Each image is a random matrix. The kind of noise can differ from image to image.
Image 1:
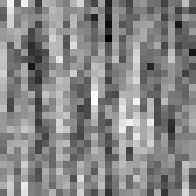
streaked along the columns
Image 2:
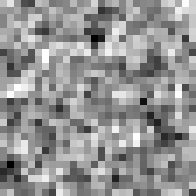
blotchy
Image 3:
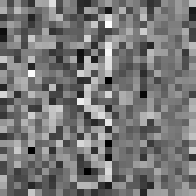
columns of uneven size
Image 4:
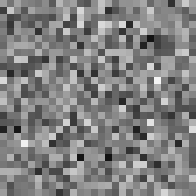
independent entries
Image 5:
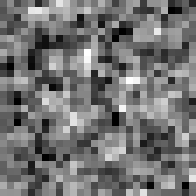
blotchy
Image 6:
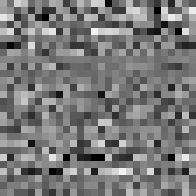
rows of uneven size
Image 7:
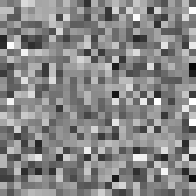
low rank plus noise
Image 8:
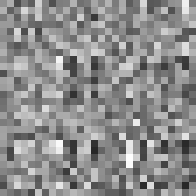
low rank plus noise
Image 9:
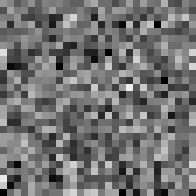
low rank plus noise
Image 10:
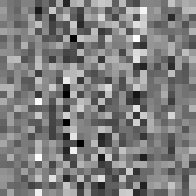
columns of uneven size
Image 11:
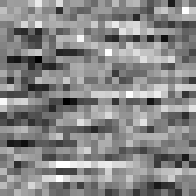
streaked along the rows
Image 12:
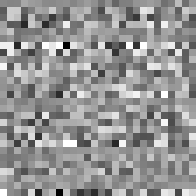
rows of uneven size
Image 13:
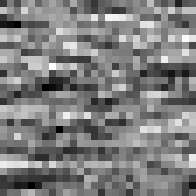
streaked along the rows
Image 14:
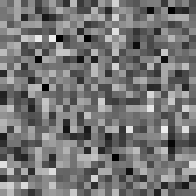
low rank plus noise
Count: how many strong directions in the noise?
five to eight
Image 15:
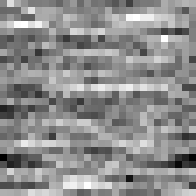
streaked along the rows
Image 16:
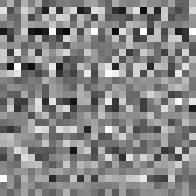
rows of uneven size
